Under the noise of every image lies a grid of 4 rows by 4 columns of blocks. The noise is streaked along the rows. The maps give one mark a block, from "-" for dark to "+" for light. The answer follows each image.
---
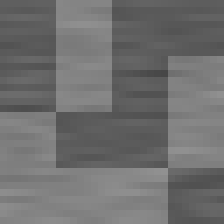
-+--
-+-+
+--+
+++-
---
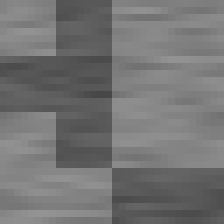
+-++
--++
+-++
++--
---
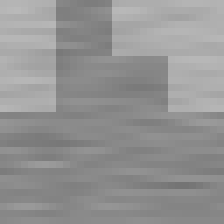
+-++
+--+
----
----
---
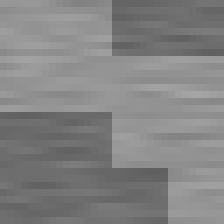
++--
++++
--++
---+
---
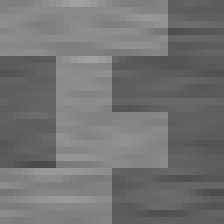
+++-
-+--
-++-
++--
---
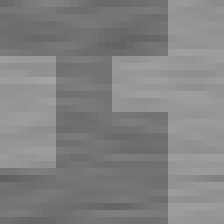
---+
+-++
+--+
---+
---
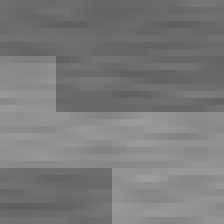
----
+---
++++
--++
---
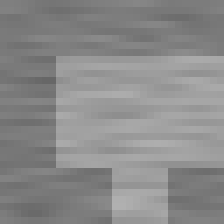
----
-+++
-+++
--+-
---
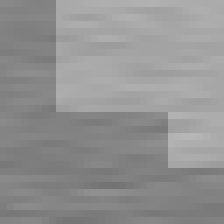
-+++
-+++
---+
----
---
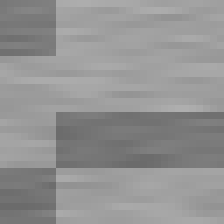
-+++
++++
+---
-+++
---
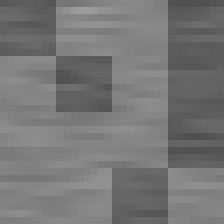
-++-
+-+-
+++-
++-+
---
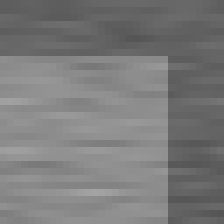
----
+++-
+++-
+++-
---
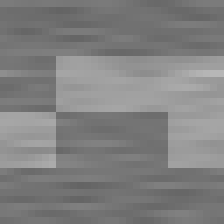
----
-+++
+--+
----
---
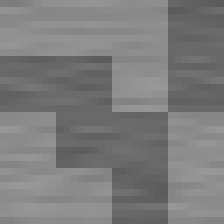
+++-
--+-
+--+
++-+
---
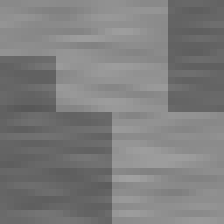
+++-
-++-
--++
--++
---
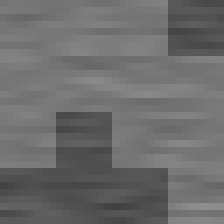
+++-
++++
+-++
---+
